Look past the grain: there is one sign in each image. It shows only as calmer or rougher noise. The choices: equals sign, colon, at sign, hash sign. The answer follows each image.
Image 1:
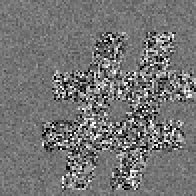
hash sign
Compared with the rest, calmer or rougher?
rougher
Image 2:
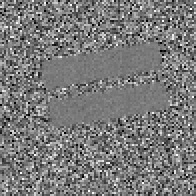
equals sign
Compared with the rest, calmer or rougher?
calmer
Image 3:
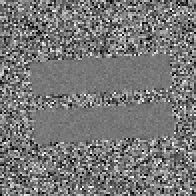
equals sign
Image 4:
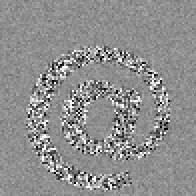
at sign
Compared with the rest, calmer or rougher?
rougher
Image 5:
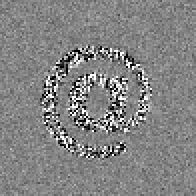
at sign
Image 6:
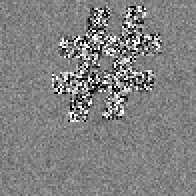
hash sign
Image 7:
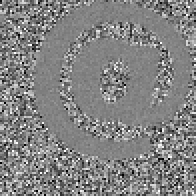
at sign
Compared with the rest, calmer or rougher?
calmer
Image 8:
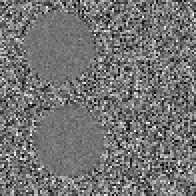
colon
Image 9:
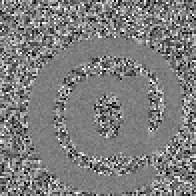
at sign
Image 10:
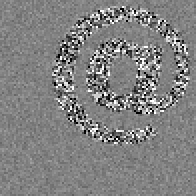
at sign
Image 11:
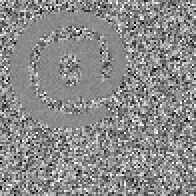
at sign
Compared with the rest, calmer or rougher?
calmer
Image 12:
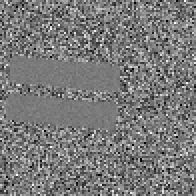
equals sign
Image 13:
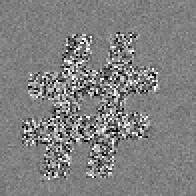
hash sign
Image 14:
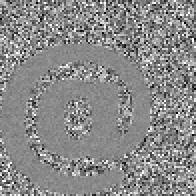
at sign
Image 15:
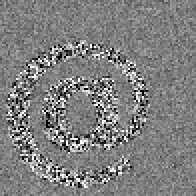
at sign
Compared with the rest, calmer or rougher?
rougher
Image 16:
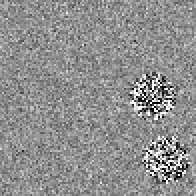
colon
